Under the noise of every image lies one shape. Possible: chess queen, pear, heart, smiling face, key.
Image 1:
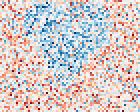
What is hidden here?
blue heart
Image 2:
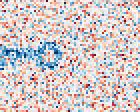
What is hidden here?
blue key, middle left
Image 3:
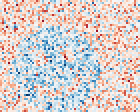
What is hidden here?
blue smiling face
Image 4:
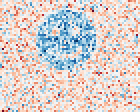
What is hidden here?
blue smiling face
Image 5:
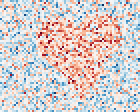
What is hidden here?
red heart
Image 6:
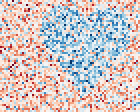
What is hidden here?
blue heart
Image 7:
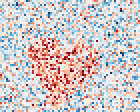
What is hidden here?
red heart
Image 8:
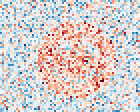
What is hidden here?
red smiling face
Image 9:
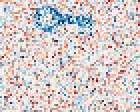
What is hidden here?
blue key, top middle
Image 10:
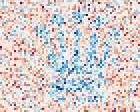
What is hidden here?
blue chess queen
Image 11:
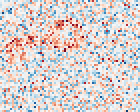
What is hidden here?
red key
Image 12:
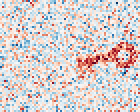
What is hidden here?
red key, middle right
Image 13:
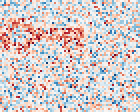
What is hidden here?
red key
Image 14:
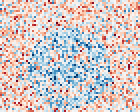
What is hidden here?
blue smiling face
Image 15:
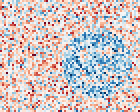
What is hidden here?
blue smiling face
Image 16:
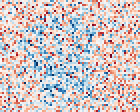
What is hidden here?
blue chess queen
